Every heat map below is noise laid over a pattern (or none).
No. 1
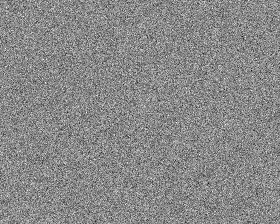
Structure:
only noise
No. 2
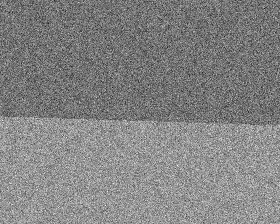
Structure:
a sharp edge
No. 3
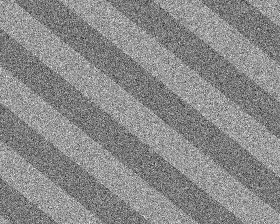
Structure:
diagonal stripes
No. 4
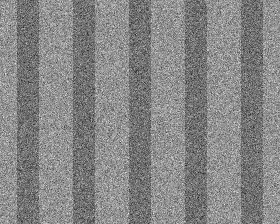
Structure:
vertical stripes
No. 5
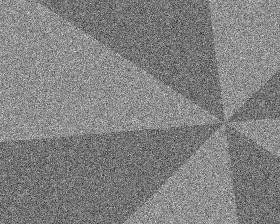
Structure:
spokes from one point
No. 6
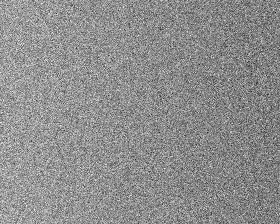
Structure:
a smooth slope
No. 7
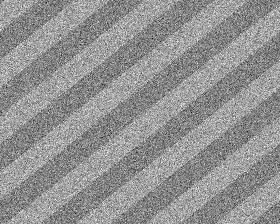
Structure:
diagonal stripes
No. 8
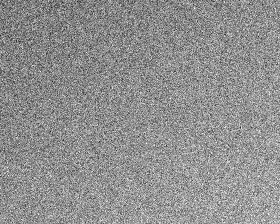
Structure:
a smooth slope
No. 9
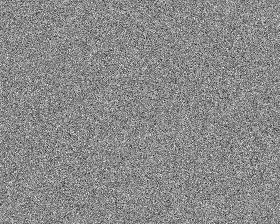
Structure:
only noise
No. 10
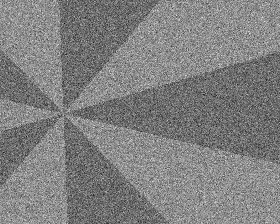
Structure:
spokes from one point
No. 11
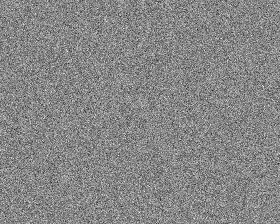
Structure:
only noise
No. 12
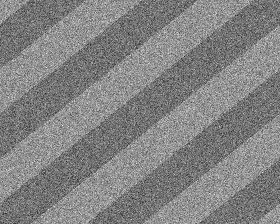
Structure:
diagonal stripes
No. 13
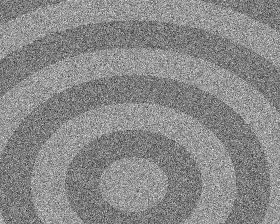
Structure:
rings round one point
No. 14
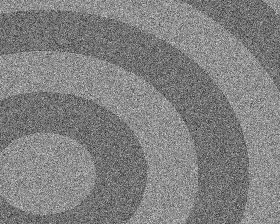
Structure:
rings round one point
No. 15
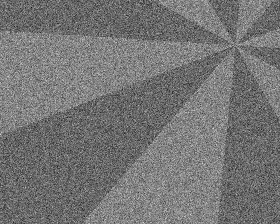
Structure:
spokes from one point
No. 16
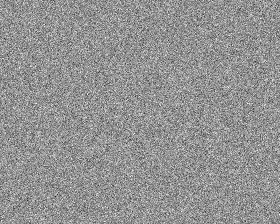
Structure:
only noise
